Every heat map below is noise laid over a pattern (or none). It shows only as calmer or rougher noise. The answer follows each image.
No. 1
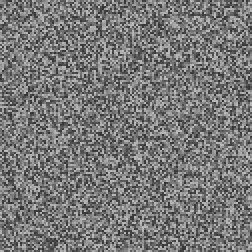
only noise
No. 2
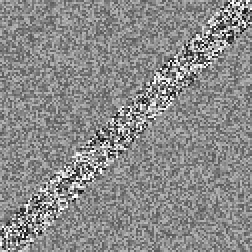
a diagonal band
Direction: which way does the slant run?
bottom left to top right
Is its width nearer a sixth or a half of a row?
a sixth
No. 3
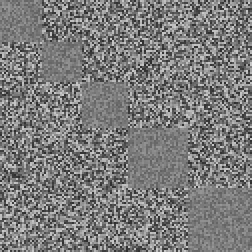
blocks along the diagonal
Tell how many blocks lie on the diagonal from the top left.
5
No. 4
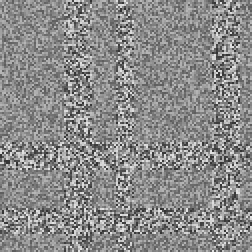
bands of rows crossing bands of columns
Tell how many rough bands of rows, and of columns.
2 and 3
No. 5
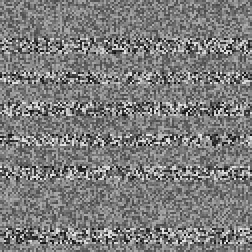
bands of rows
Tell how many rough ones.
6
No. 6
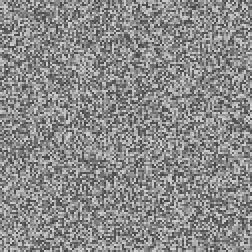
only noise
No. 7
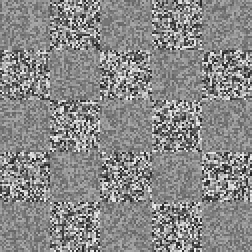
a checkerboard
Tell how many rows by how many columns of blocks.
5 by 5
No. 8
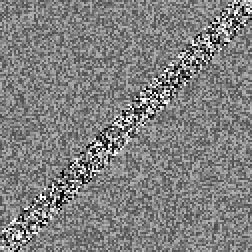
a diagonal band
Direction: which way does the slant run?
bottom left to top right
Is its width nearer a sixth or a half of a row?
a sixth
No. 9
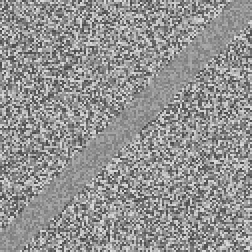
a diagonal band
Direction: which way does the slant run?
bottom left to top right
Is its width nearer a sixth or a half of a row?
a sixth
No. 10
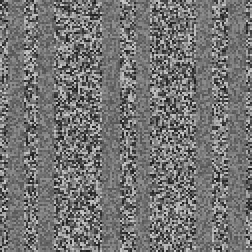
bands of columns
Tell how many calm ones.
6
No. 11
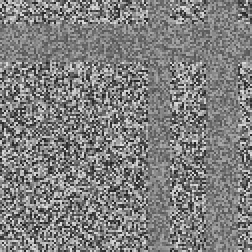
bands of rows crossing bands of columns
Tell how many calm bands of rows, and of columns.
1 and 2
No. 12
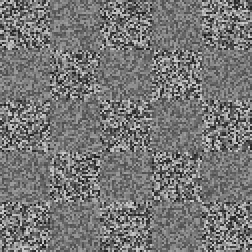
a checkerboard
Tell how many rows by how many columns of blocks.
5 by 5
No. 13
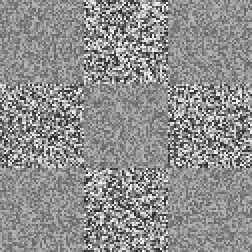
a checkerboard
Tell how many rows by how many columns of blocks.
3 by 3
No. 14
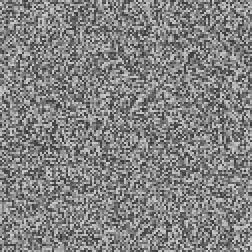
only noise
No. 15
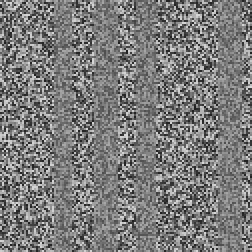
bands of columns
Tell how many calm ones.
4
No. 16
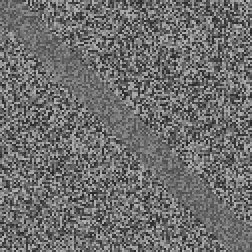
a diagonal band
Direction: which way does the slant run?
top left to bottom right
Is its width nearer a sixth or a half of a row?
a sixth
